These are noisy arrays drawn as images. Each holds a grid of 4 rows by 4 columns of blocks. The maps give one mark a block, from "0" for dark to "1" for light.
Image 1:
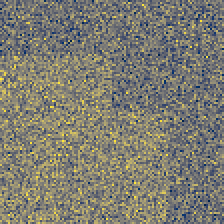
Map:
0 0 0 0
1 1 0 0
1 1 1 0
1 1 1 0
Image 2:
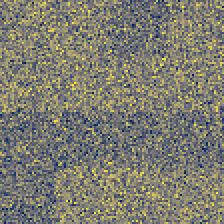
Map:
1 1 0 1
1 1 1 1
0 0 0 0
0 1 1 1
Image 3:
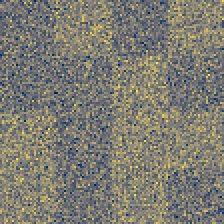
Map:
0 1 0 1
0 0 1 0
1 0 1 1
1 0 1 0
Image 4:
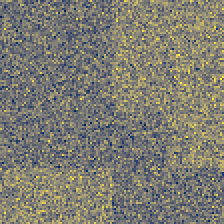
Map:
0 0 1 1
0 0 1 1
0 0 0 1
1 1 0 0
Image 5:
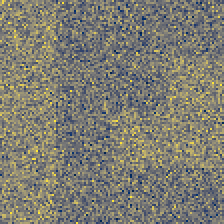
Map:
1 0 0 0
1 0 0 1
1 0 1 1
1 0 0 0
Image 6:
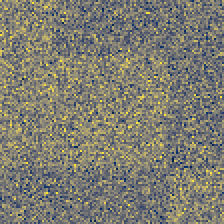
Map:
1 0 0 0
1 1 1 0
1 1 1 0
0 0 0 1
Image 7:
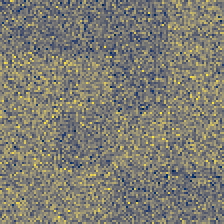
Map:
0 0 0 1
1 1 0 1
1 0 1 1
1 1 0 0
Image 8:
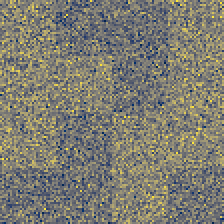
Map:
1 0 0 1
1 1 0 1
1 0 1 1
0 0 1 0
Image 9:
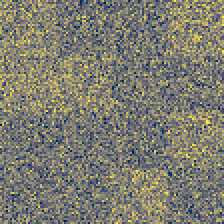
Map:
1 0 0 1
1 1 0 0
0 0 0 1
0 0 1 0
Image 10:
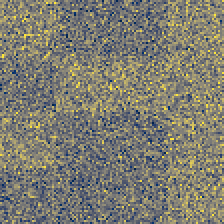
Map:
1 0 0 1
0 1 1 1
1 0 0 1
0 0 0 1
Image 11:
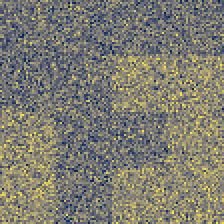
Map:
0 0 0 0
0 0 1 1
1 0 0 1
1 0 1 1
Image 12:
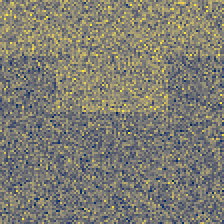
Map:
1 1 1 1
0 1 1 0
0 0 0 0
0 0 0 0
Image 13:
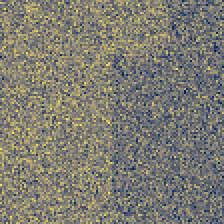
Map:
1 1 1 0
1 1 0 0
1 1 0 0
1 1 0 0
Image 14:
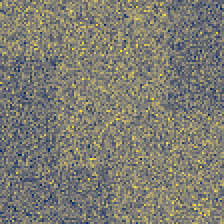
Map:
1 1 1 0
0 1 1 0
0 1 1 1
0 0 1 1
